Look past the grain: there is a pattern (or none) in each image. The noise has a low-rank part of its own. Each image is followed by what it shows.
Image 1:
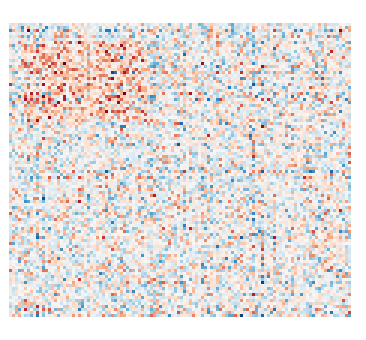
one block
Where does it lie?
top left
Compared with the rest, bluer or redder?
redder
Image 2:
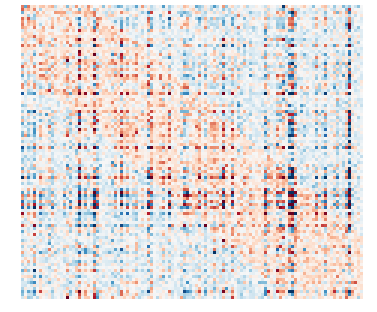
a diagonal band
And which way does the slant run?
top left to bottom right
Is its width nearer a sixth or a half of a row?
a half
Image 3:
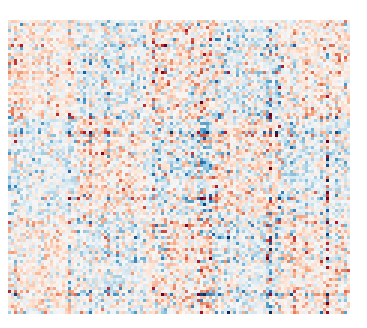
a checkerboard
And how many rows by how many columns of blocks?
3 by 5
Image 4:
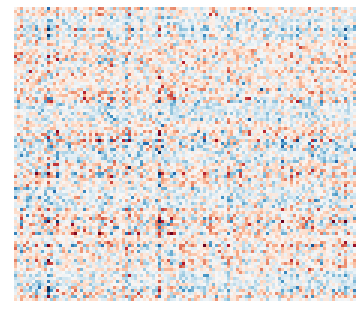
bands of rows
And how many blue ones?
5
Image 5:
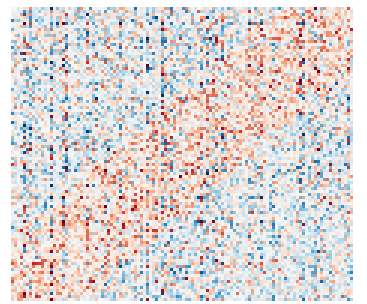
a diagonal band
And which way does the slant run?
bottom left to top right
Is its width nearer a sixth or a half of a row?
a half
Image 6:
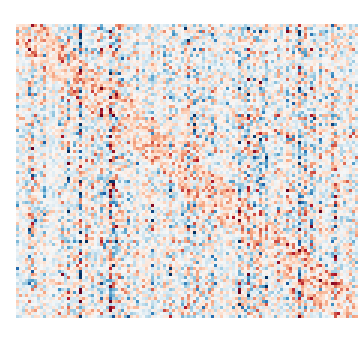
a diagonal band
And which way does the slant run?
top left to bottom right
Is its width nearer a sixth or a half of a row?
a sixth
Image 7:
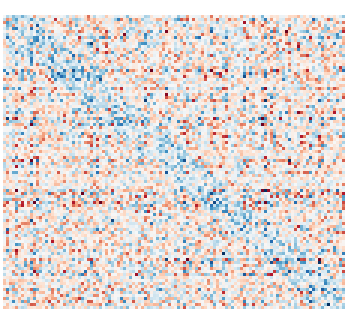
a diagonal band
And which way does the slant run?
top left to bottom right
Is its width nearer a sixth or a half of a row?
a sixth
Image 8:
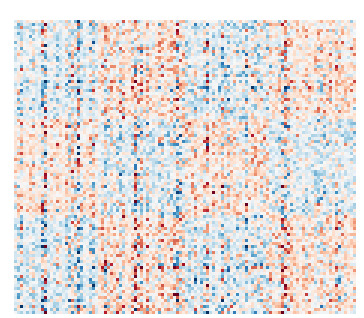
a checkerboard
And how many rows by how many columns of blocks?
3 by 4
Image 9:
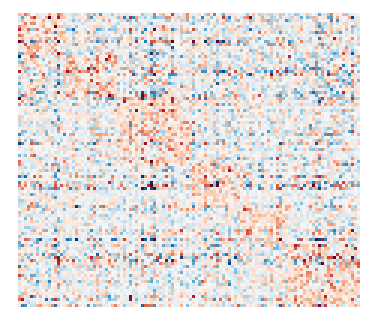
blocks along the diagonal
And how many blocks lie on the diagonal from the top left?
6
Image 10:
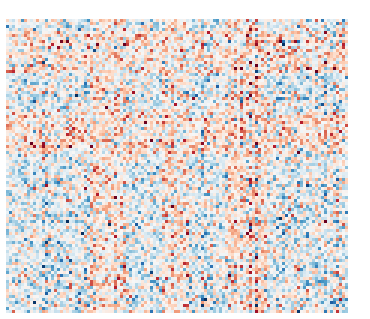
bands of rows crossing bands of columns
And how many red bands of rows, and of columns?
2 and 3
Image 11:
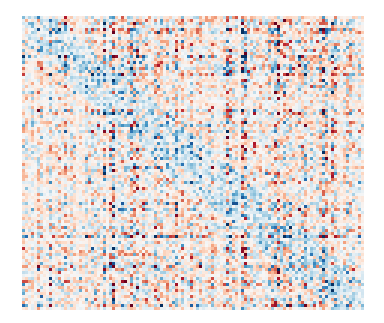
a diagonal band
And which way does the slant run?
top left to bottom right
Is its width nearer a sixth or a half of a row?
a sixth
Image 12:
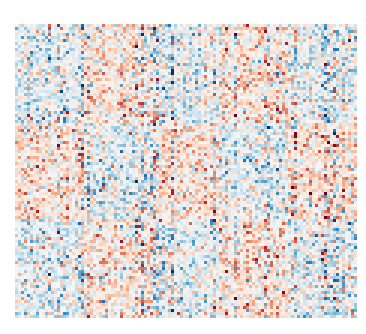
a checkerboard
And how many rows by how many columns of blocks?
3 by 5
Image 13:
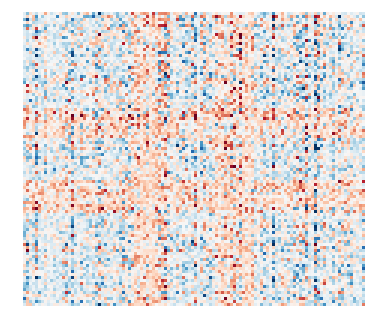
bands of rows crossing bands of columns
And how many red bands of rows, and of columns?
2 and 2
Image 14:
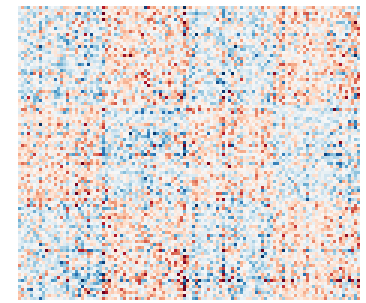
a checkerboard
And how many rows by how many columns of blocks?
3 by 4
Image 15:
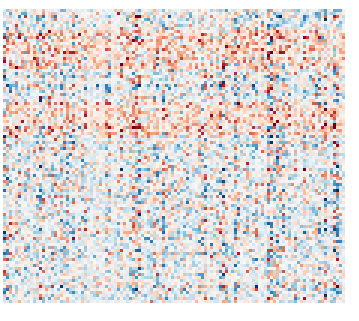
bands of rows
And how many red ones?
2
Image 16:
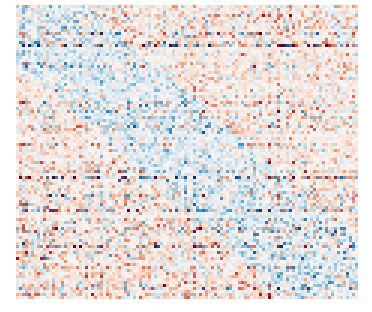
a diagonal band
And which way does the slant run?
top left to bottom right
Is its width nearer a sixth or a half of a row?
a half
